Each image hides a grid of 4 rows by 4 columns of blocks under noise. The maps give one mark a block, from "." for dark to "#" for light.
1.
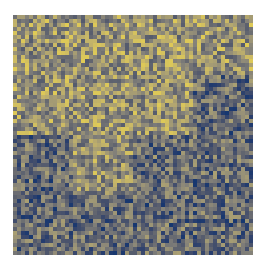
####
###.
.#..
....
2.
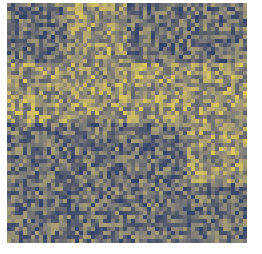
.#..
####
...#
....
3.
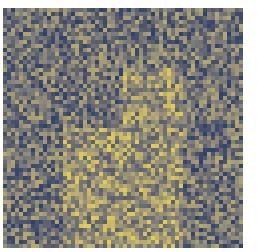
....
..#.
.##.
.##.
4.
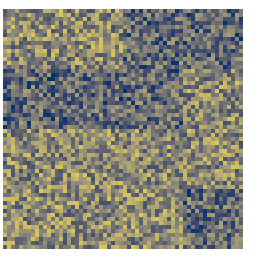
##..
...#
####
###.
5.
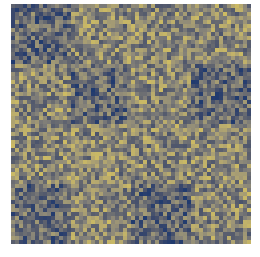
.###
#.#.
####
.#.#
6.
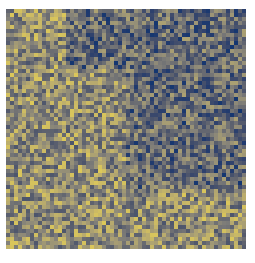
#...
##..
##..
####
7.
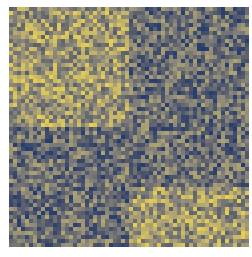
##..
##..
....
..##
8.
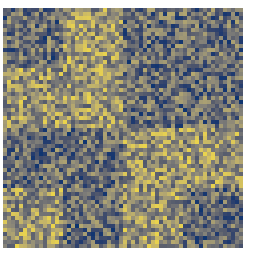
.#..
##..
..##
#.#.
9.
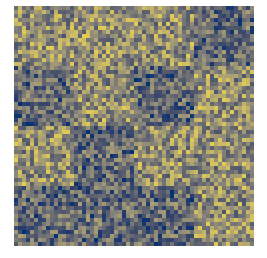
###.
.#.#
#.##
...#
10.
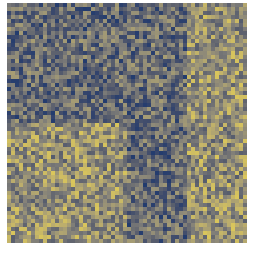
...#
...#
##.#
##.#
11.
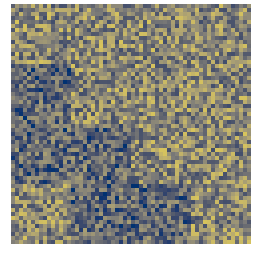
####
.###
..##
#..#
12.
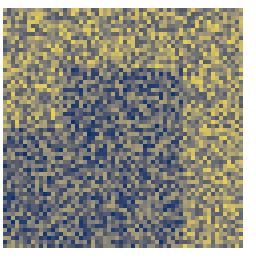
####
#..#
...#
...#
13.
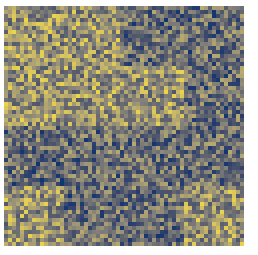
##..
###.
....
#..#
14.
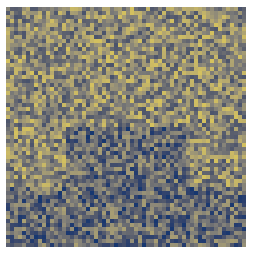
####
####
#..#
....
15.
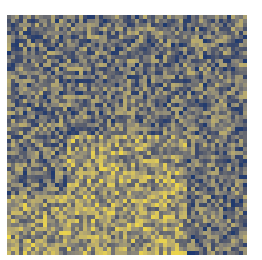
....
....
.##.
###.
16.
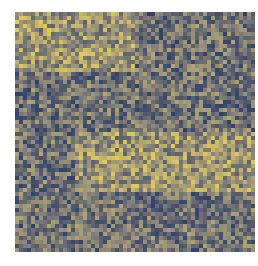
##..
....
.###
....
